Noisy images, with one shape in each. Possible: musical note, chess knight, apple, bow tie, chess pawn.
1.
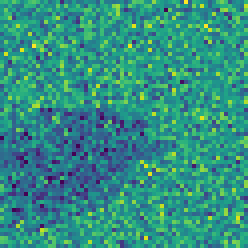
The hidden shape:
chess knight
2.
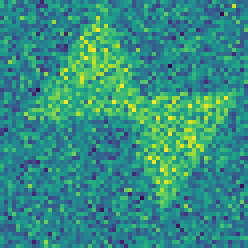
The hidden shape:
bow tie
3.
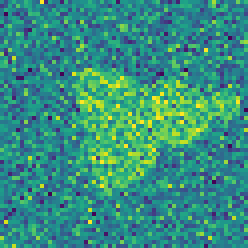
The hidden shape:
chess pawn
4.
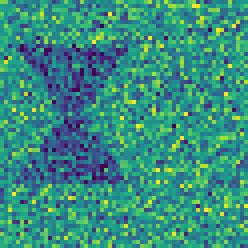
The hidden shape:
bow tie
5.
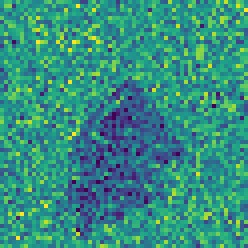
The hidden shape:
chess knight
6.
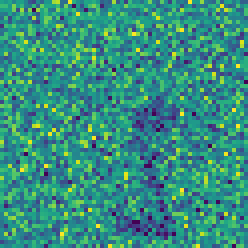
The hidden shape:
musical note
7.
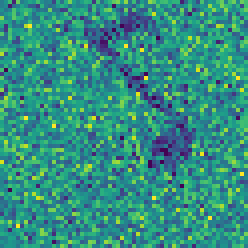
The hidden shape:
musical note
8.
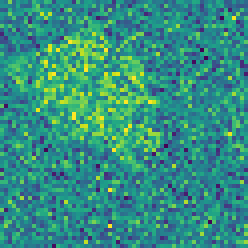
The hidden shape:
chess knight
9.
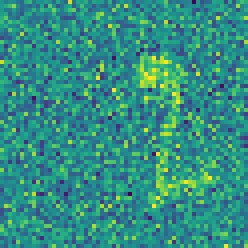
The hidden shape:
musical note
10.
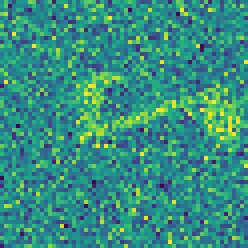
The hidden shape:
musical note
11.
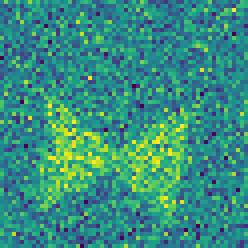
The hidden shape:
bow tie
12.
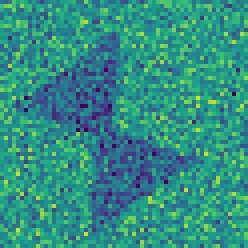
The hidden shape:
bow tie
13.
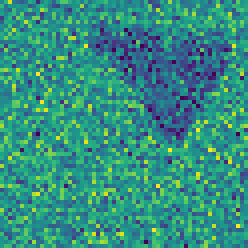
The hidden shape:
chess pawn
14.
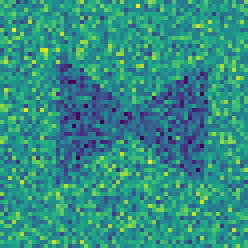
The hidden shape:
bow tie
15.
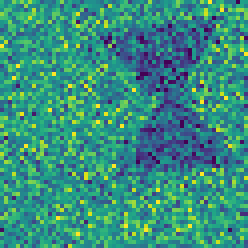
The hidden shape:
bow tie
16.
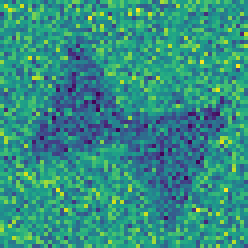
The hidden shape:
bow tie
